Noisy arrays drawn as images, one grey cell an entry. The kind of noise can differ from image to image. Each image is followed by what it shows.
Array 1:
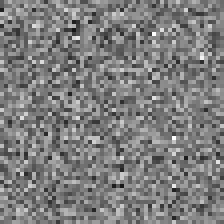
low rank plus noise
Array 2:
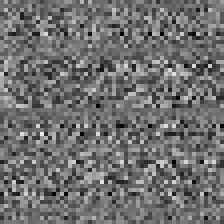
rows of uneven size
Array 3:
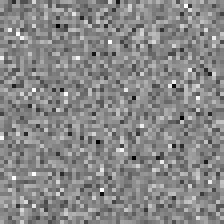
heavy tails
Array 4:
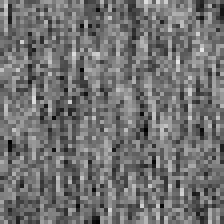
streaked along the columns
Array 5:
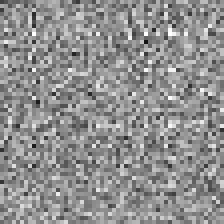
low rank plus noise
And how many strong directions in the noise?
one
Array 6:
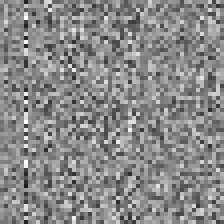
columns of uneven size
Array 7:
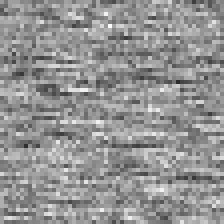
streaked along the rows
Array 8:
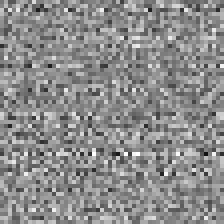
rows of uneven size
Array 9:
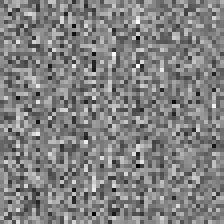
columns of uneven size
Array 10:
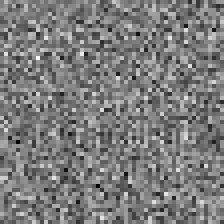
low rank plus noise
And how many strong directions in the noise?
one
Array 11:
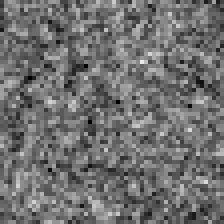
blotchy
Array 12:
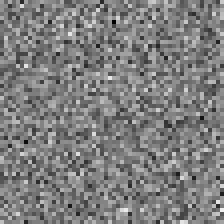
independent entries
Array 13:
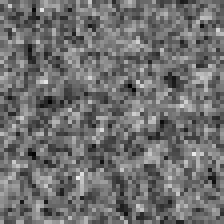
blotchy
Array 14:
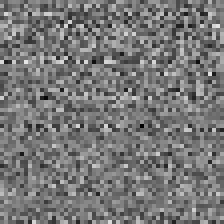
rows of uneven size
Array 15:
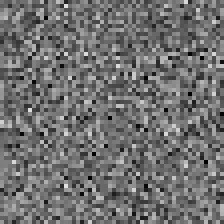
low rank plus noise
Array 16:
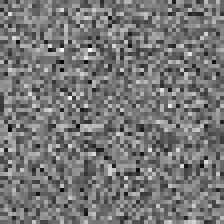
low rank plus noise
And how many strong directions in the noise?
one
